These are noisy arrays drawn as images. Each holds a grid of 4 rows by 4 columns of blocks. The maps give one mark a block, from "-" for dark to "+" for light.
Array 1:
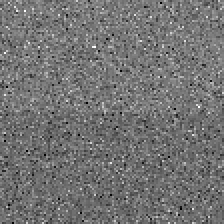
++++
++++
----
----
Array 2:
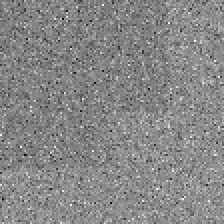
---+
---+
--++
++++
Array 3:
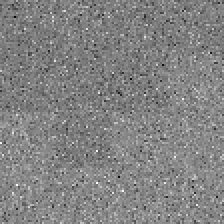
----
---+
+-++
++++
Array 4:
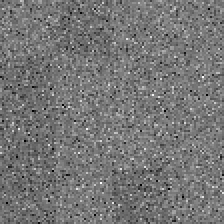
+-++
-+++
-+++
-+-+
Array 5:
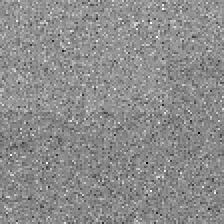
++++
+++-
----
----
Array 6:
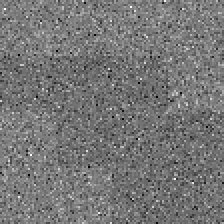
++++
---+
+---
++--
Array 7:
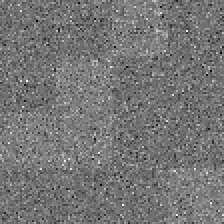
--+-
-+--
++--
---+
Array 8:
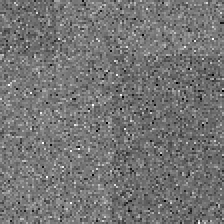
-+++
++--
++--
++--
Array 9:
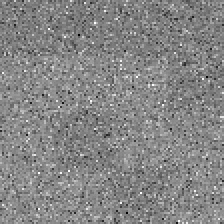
----
+++-
+-++
++-+
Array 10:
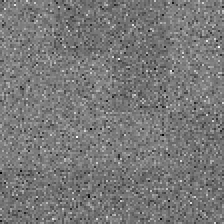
+--+
++-+
+++-
----
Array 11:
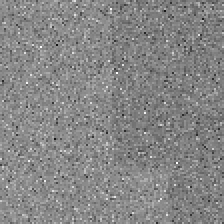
++--
++--
++--
+++-
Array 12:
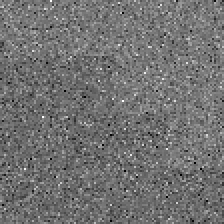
++++
--++
---+
----
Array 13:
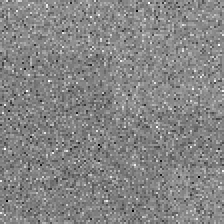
++++
--++
----
---+
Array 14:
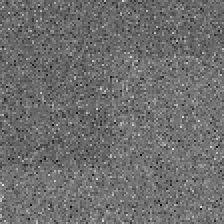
----
--++
--++
++++
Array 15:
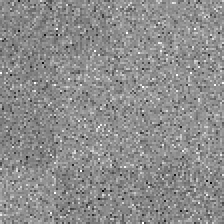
--++
-+++
-+++
+---
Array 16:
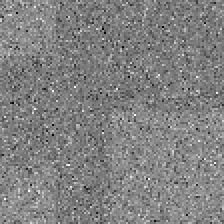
+---
----
--++
+-++
